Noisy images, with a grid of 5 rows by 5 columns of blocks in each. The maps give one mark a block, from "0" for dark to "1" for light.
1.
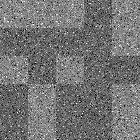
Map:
11101
00001
10100
01001
01001
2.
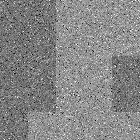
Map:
00111
00111
00110
00110
01111
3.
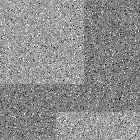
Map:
11100
11100
11100
00000
00111
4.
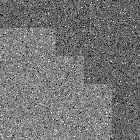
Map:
00000
11000
11100
11110
11110
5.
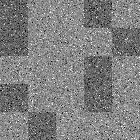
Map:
01101
01110
11101
01101
10111
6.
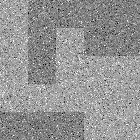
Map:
10000
10100
10111
11111
00011
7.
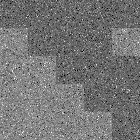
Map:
00000
10001
11000
11100
11110
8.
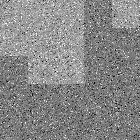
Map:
11101
11100
01100
00000
00000
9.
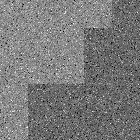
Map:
11110
11100
11100
10000
10000
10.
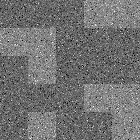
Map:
00011
11000
01000
00011
01001
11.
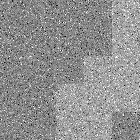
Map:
00001
00001
00011
00111
00110
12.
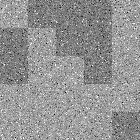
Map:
10001
01001
01101
11111
11110
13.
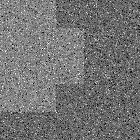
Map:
11000
11100
11100
11000
00000
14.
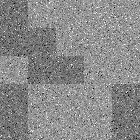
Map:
01111
00111
10011
01110
01110
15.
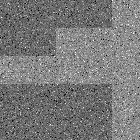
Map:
00001
00111
11111
00001
00001
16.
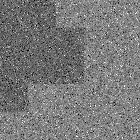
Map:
00111
00011
00011
01111
11111
